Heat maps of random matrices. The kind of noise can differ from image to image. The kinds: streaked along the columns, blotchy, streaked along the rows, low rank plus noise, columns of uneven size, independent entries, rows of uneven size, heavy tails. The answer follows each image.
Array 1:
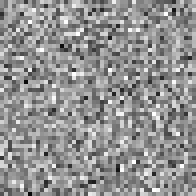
independent entries
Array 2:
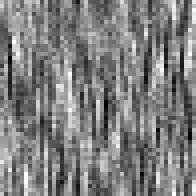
streaked along the columns
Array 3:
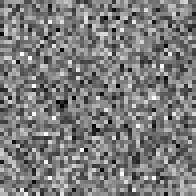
independent entries
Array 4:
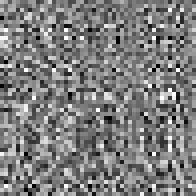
low rank plus noise
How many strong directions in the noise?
three or four
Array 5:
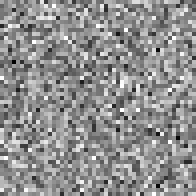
independent entries
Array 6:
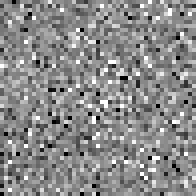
heavy tails
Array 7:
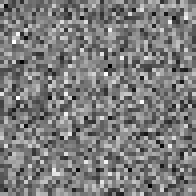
independent entries
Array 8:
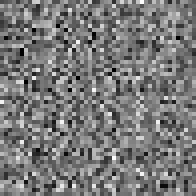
low rank plus noise
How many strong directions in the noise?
two
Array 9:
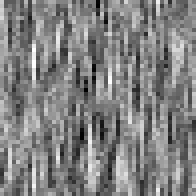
streaked along the columns
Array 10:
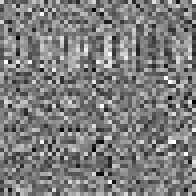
low rank plus noise
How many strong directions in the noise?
two
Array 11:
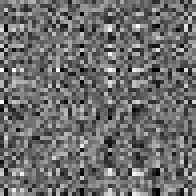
low rank plus noise
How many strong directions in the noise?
one
